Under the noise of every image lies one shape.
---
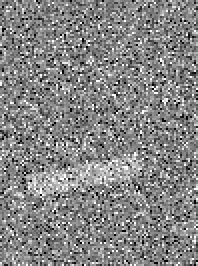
light bar
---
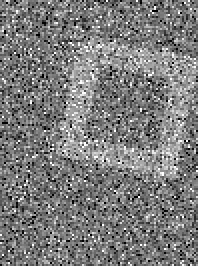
light square frame
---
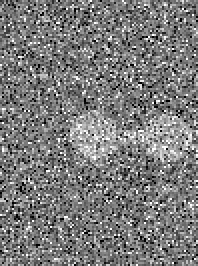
light dumbbell
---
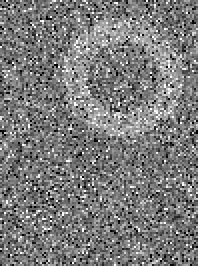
light ring
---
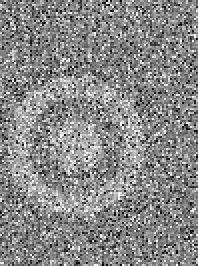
light bullseye
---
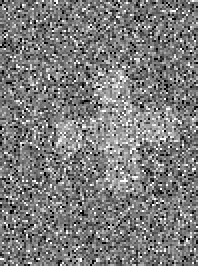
light cross
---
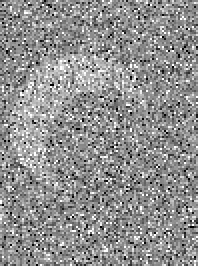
light crescent
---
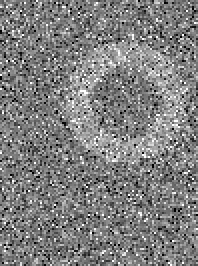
light ring
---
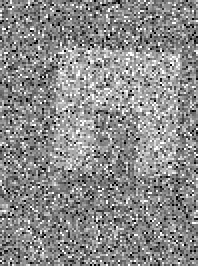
light square with a notch
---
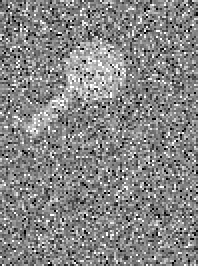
light lollipop
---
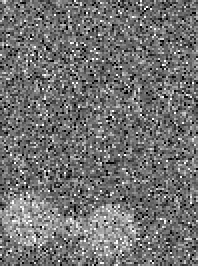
light dumbbell
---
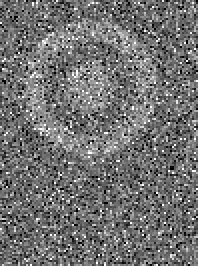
light bullseye
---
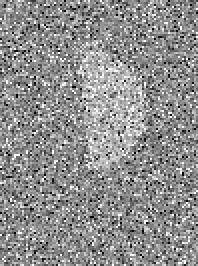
light half disc
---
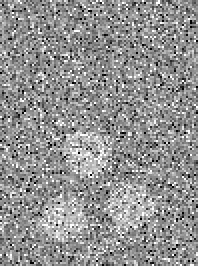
light three dots
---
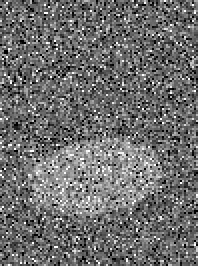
light ellipse
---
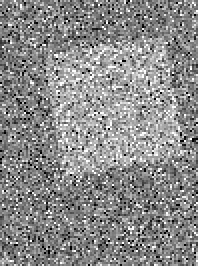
light square
